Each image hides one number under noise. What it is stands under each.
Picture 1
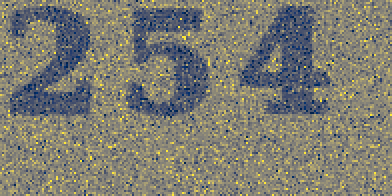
254
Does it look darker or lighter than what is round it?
darker
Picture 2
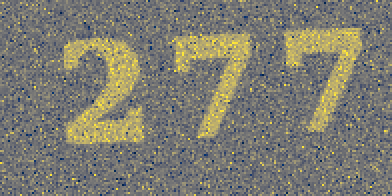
277
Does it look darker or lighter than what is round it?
lighter
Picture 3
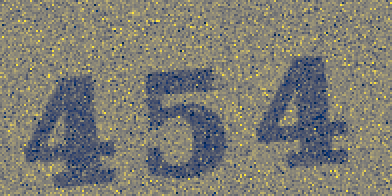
454
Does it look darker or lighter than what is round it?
darker
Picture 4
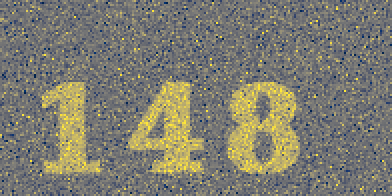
148
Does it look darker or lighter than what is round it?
lighter
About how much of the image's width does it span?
two thirds
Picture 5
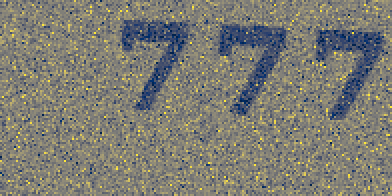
777
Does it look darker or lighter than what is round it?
darker
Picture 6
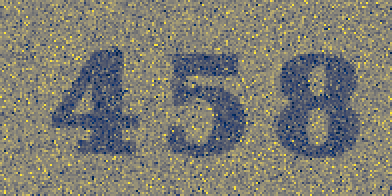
458
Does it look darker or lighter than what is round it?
darker
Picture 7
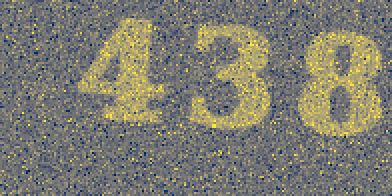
438
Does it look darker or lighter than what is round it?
lighter
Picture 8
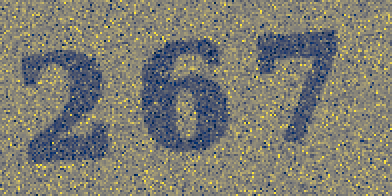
267
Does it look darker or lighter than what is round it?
darker
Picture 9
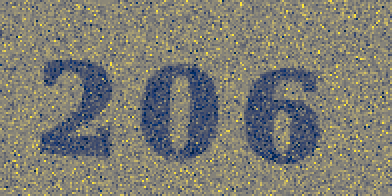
206
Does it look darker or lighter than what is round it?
darker
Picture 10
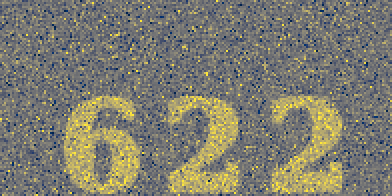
622
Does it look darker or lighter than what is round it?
lighter
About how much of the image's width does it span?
two thirds
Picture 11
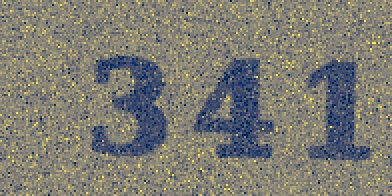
341
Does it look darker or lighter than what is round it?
darker
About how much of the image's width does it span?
two thirds
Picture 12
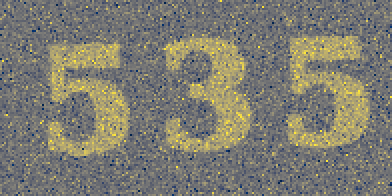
535
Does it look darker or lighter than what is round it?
lighter
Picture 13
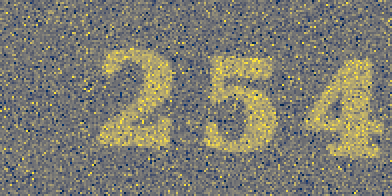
254
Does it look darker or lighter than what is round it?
lighter
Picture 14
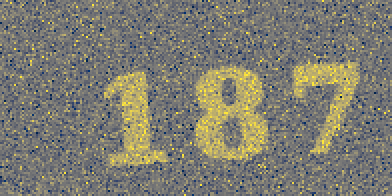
187
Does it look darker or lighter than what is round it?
lighter
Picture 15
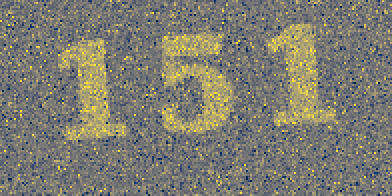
151
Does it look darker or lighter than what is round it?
lighter
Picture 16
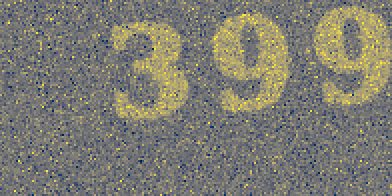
399
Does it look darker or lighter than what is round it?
lighter
